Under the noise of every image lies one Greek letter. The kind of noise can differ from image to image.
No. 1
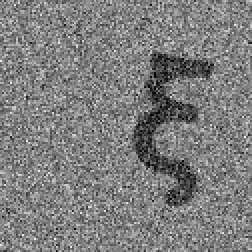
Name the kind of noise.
independent entries
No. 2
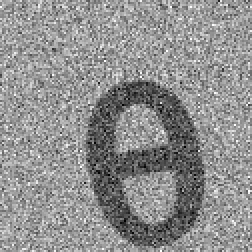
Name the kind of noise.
low rank plus noise
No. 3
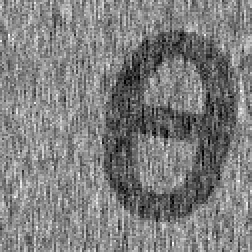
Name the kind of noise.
streaked along the columns
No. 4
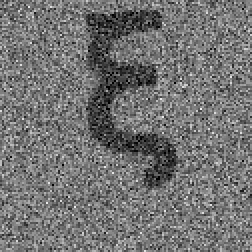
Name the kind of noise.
independent entries
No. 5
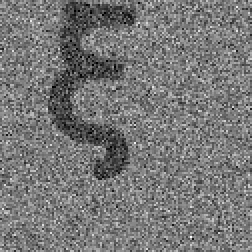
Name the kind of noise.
independent entries
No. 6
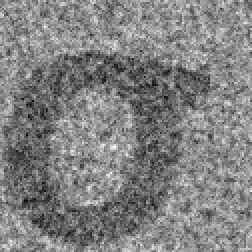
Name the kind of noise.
blotchy
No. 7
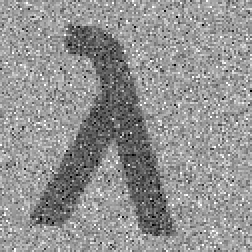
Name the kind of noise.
heavy tails
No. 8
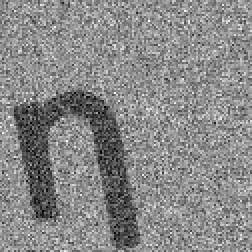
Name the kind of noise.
low rank plus noise
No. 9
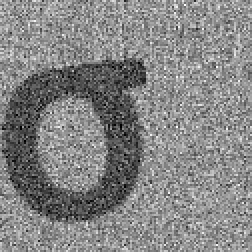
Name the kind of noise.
low rank plus noise
